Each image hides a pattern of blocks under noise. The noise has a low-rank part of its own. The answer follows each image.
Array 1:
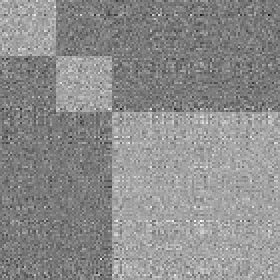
mirrored about the diagonal from the top left
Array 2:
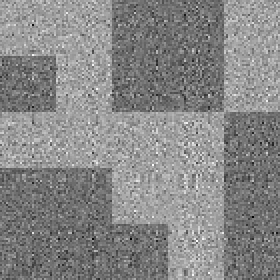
no symmetry
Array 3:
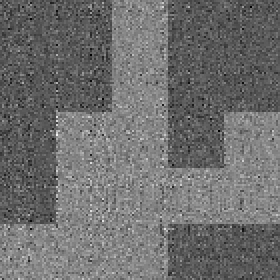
no symmetry
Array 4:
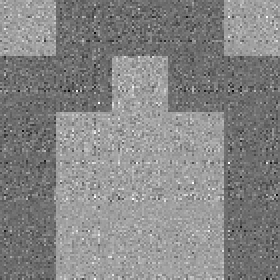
left and right mirror each other
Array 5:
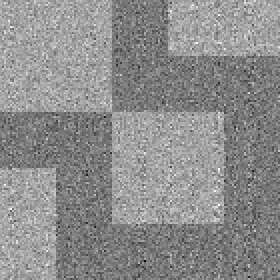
mirrored about the diagonal from the top left
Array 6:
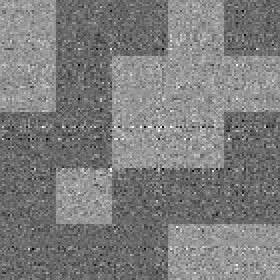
mirrored about the diagonal from the bottom left
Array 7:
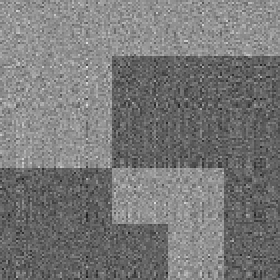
no symmetry
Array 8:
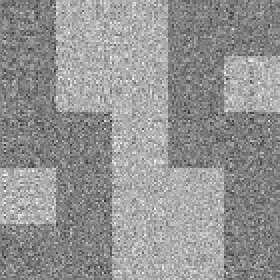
the same after a half turn
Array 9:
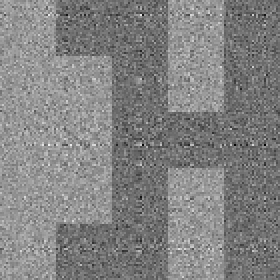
top and bottom mirror each other
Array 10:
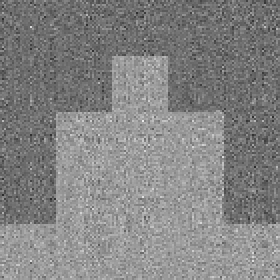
left and right mirror each other
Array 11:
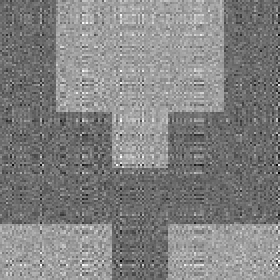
left and right mirror each other
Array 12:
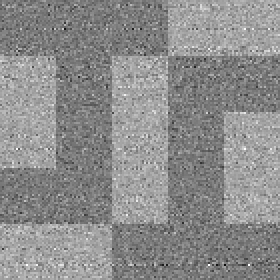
the same after a half turn
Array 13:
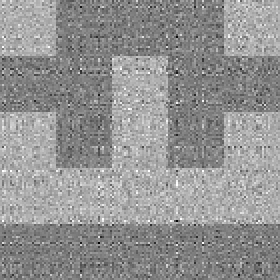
left and right mirror each other
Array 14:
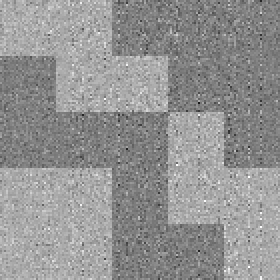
mirrored about the diagonal from the bottom left
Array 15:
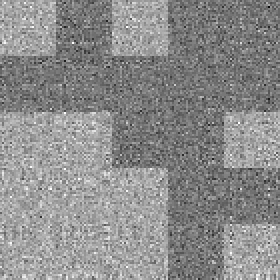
mirrored about the diagonal from the bottom left
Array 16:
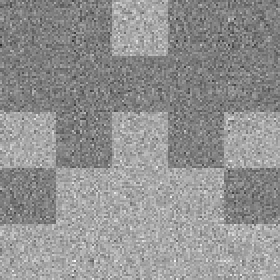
left and right mirror each other
